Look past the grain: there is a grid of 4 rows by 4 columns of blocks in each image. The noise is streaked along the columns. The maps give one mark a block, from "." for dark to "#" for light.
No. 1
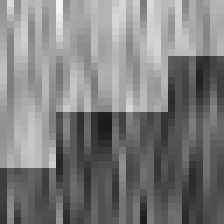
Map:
# # # #
# # # .
# . . .
. . . .
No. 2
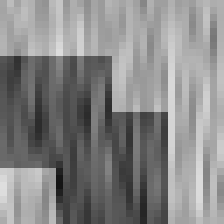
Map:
# # # #
. . # #
. . . #
# . . #
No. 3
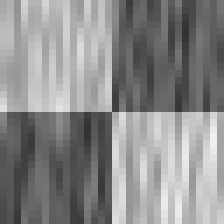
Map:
# # . .
# # . .
. . # #
. . # #
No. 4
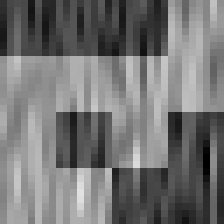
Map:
. . . #
# # # #
# . # .
# # . .
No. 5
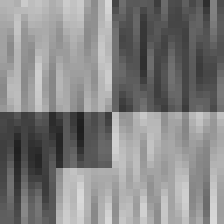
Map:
# # . .
# # . .
. . # #
. # # #
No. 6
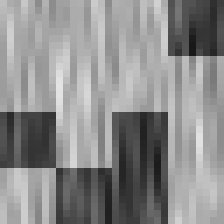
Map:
# # # .
# # # #
. # . #
# . . #
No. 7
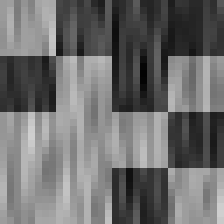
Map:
# . . .
. # . #
# # # .
# # . #
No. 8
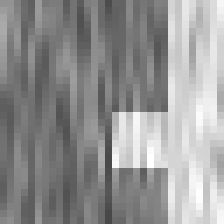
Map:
. . . #
. . . #
. . # #
. . . #
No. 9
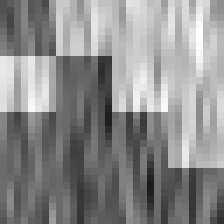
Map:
. # # #
# . # #
. . . #
. . . .
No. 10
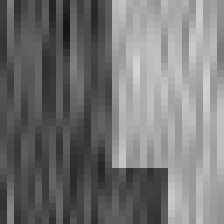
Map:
. . # #
. . # #
. . # #
. . . #
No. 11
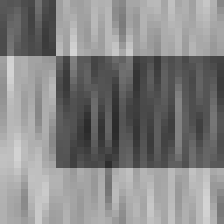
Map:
. # # #
# . . .
# . . .
# # # #
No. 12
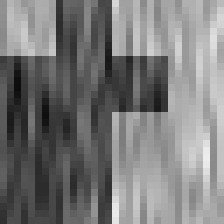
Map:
# . # #
. . . #
. . # #
. . # #
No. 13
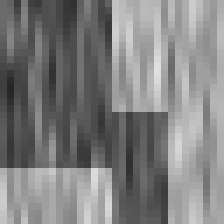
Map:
. . # #
. . # #
. . . #
# # . #
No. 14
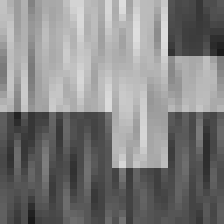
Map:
# # # .
# # # #
. . # .
. . . .
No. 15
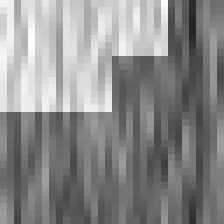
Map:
# # # .
# # . .
. . . .
. . . .
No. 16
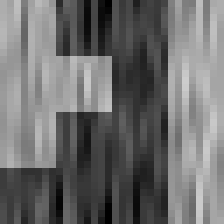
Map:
# . . #
# # . #
# . . #
. . . #
